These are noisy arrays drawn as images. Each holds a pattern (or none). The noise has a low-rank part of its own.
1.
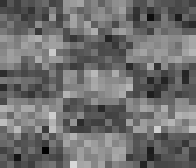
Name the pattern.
a checkerboard
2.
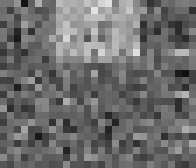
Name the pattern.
one block
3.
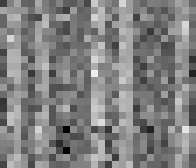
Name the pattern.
bands of columns
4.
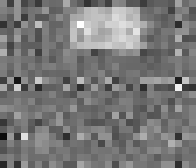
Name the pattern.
one block
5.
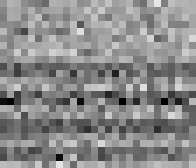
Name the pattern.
bands of rows
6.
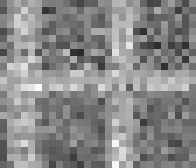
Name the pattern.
bands of rows crossing bands of columns
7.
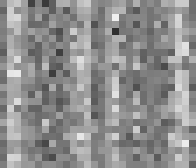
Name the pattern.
bands of columns
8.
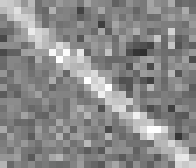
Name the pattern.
a diagonal band
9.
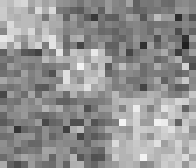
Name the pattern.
blocks along the diagonal
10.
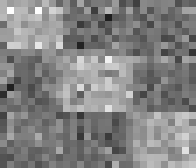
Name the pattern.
blocks along the diagonal
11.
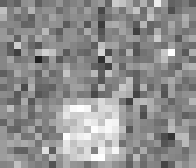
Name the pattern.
one block
